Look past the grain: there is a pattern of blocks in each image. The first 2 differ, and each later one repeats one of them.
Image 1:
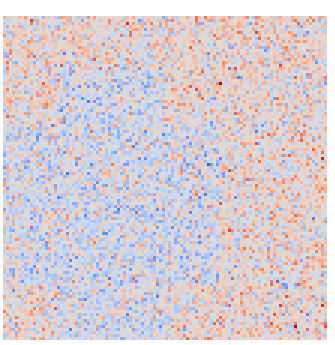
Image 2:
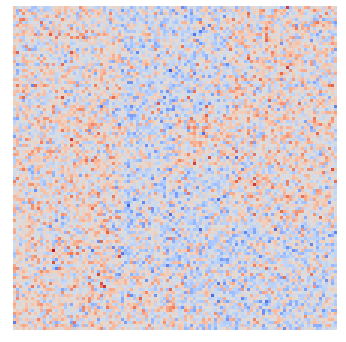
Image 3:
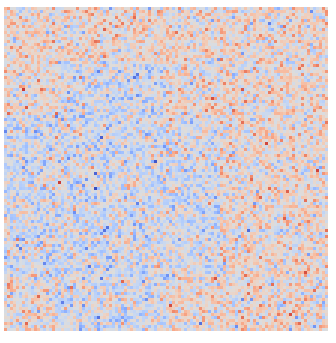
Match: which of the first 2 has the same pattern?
1
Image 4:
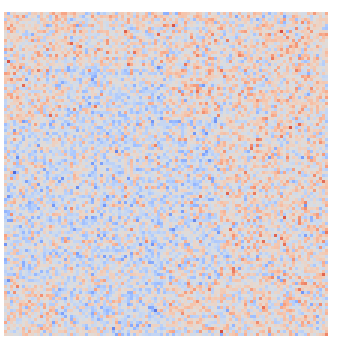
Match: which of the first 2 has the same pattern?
1
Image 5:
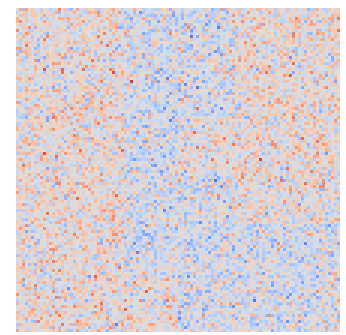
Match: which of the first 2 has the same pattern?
2
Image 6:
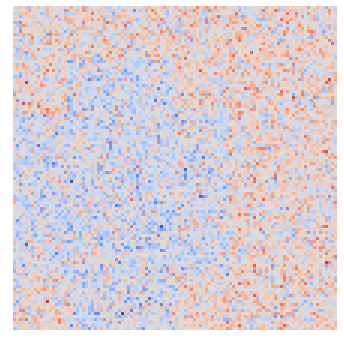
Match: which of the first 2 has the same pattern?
1
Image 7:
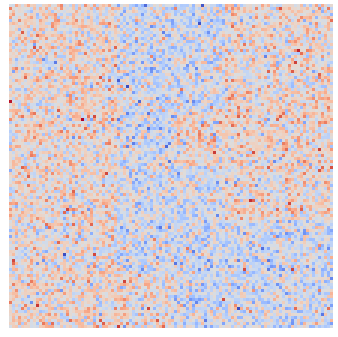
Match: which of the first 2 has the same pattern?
2
